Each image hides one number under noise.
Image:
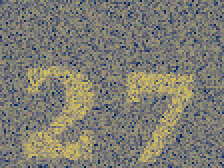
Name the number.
27
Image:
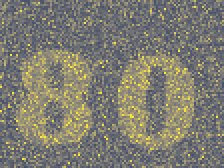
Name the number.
80
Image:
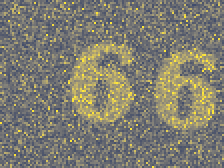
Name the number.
66
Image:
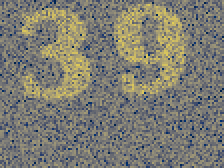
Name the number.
39
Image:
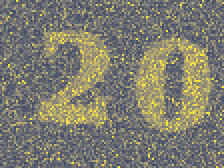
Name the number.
20
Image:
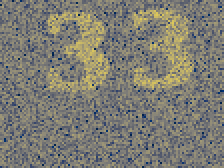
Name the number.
33
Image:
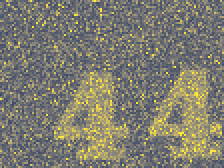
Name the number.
44
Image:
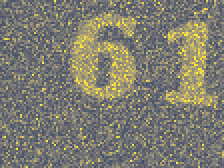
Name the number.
61
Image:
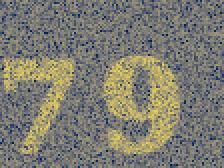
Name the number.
79
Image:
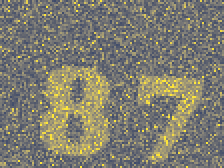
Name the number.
87
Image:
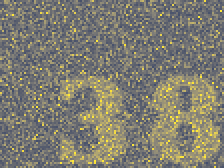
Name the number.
38
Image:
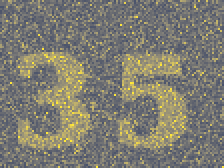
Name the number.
35
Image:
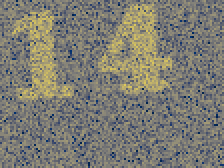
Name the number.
14
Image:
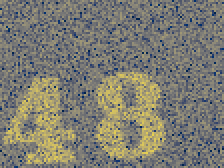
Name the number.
48
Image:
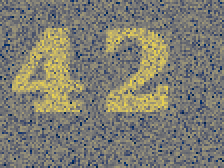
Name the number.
42
